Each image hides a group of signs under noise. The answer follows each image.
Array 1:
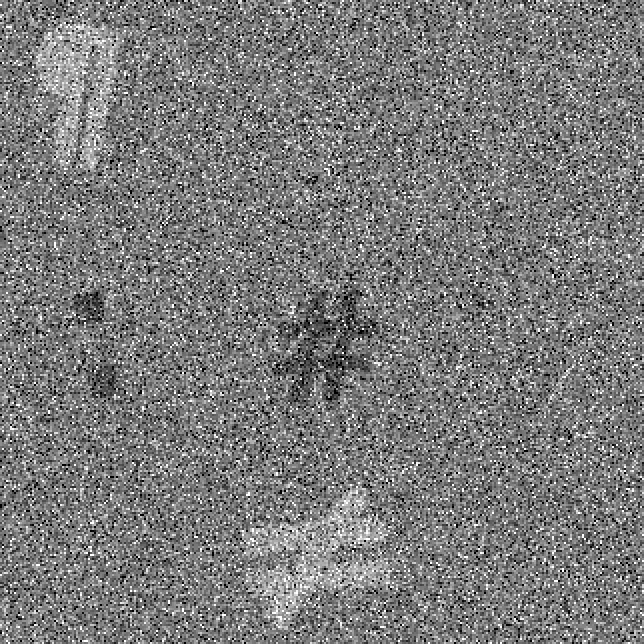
top left: light pilcrow; middle left: dark colon; centre: dark hash sign; bottom middle: light not-equal sign
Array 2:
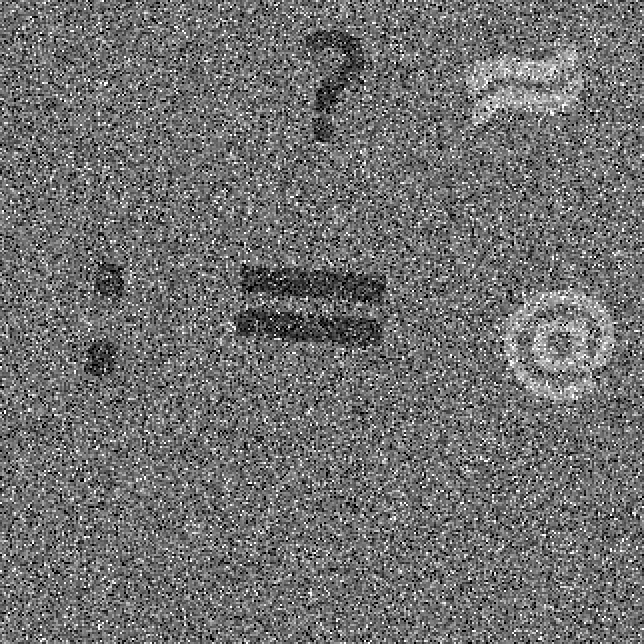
top middle: dark question mark; top right: light approximately sign; middle left: dark colon; centre: dark equals sign; middle right: light at sign
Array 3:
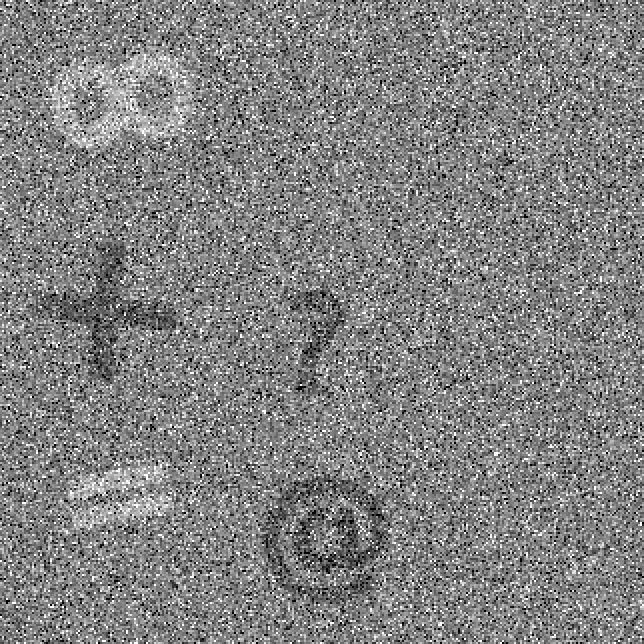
top left: light infinity sign; middle left: dark plus sign; centre: dark question mark; bottom left: light equals sign; bottom middle: dark at sign
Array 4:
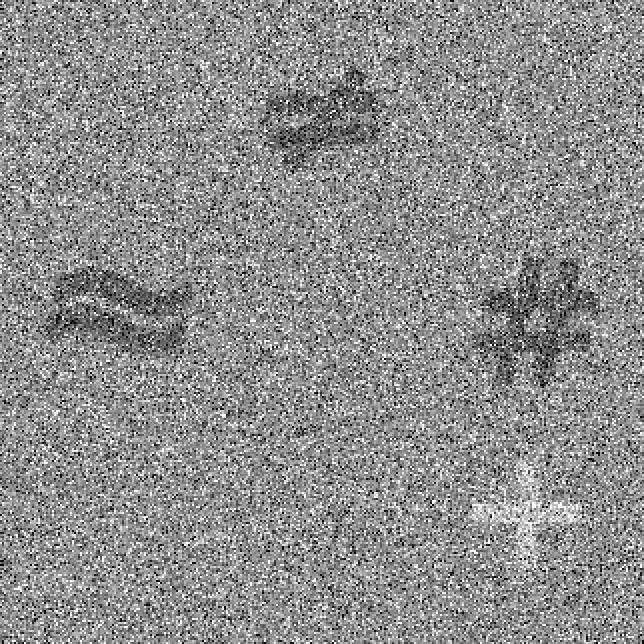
top middle: dark not-equal sign; middle left: dark approximately sign; middle right: dark hash sign; bottom right: light plus sign
